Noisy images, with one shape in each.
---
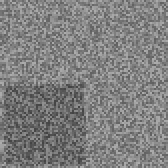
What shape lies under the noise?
square
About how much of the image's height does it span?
half
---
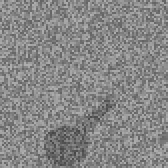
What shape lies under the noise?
lollipop
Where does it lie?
bottom middle
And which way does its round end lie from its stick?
down and left
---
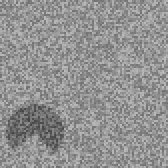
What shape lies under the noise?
disc with a wedge cut out
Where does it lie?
bottom left
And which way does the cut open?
down
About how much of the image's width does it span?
a third
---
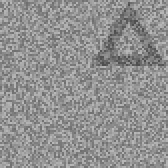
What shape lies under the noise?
triangle frame
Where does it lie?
top right
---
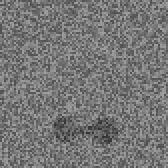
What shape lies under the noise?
dumbbell
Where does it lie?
bottom middle
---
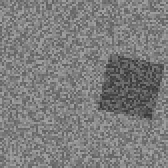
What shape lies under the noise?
square
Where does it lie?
middle right
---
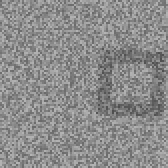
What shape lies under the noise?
square frame
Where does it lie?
middle right
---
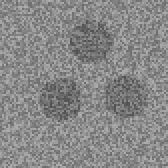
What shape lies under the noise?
three dots
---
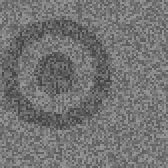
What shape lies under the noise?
bullseye
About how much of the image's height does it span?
two thirds
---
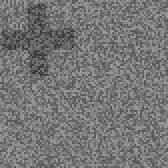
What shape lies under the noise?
cross
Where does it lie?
top left
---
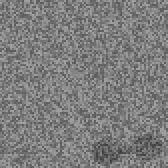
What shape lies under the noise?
dumbbell
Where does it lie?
bottom right
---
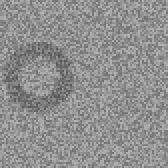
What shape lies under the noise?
ring
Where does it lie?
middle left
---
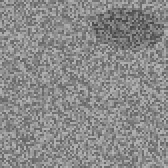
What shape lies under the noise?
ellipse
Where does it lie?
top right
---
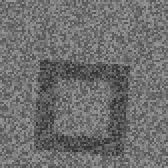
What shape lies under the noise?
square frame
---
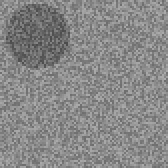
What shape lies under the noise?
disc
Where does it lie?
top left
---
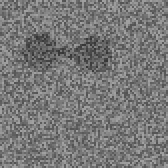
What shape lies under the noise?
dumbbell
